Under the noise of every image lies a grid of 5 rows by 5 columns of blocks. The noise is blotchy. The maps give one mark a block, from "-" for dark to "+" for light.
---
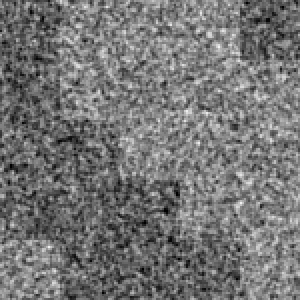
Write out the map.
-+++-
-++++
--+++
---++
+---+
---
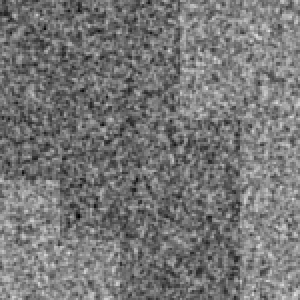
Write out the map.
---++
---++
----+
+---+
++--+
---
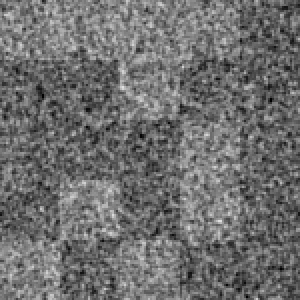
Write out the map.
++++-
--+--
---+-
-+-+-
+-+--
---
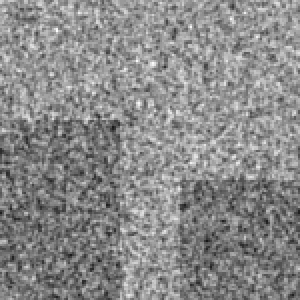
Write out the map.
+++++
+++++
--+++
--+--
--+--
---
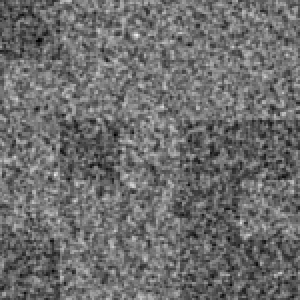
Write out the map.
-++++
+++++
+-+--
+++-+
-++--
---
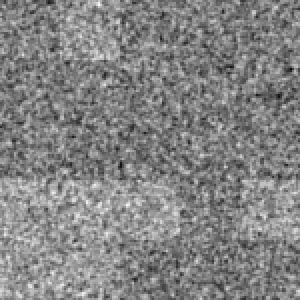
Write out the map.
-+---
-----
-----
+++-+
++---
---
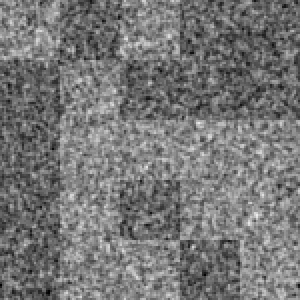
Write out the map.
+-+--
-+---
-++++
-+-++
-++-+
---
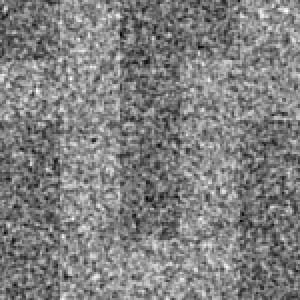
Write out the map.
-+--+
++-++
-+-+-
-+-+-
-+++-
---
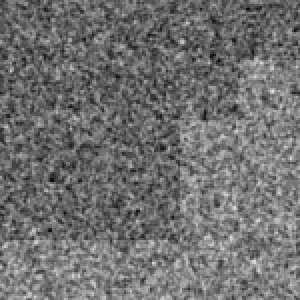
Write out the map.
-----
----+
---++
---++
+++++
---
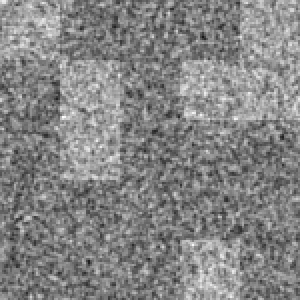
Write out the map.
+---+
-+-++
-+---
-----
---+-
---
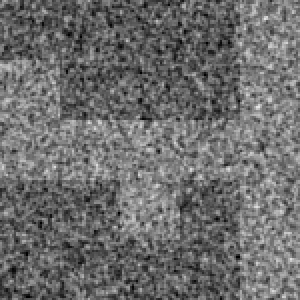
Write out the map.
----+
+---+
+++++
--+-+
----+
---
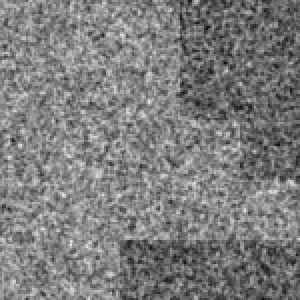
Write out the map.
+++--
+++--
++++-
+++++
++---
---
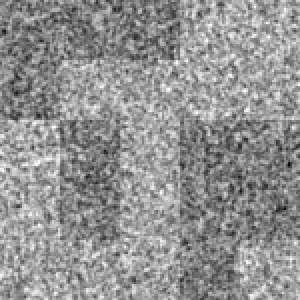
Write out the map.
---++
-++++
+-+--
+-+--
+++-+
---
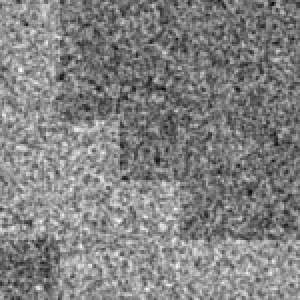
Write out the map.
+----
+----
++---
+++--
-++++
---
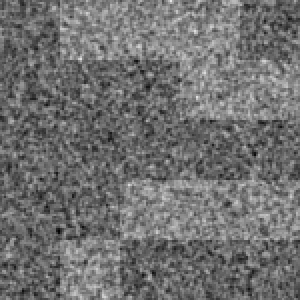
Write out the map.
-+++-
---++
-----
--+++
-+---
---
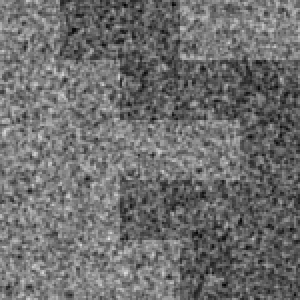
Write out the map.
+--++
++---
++++-
++---
+++--
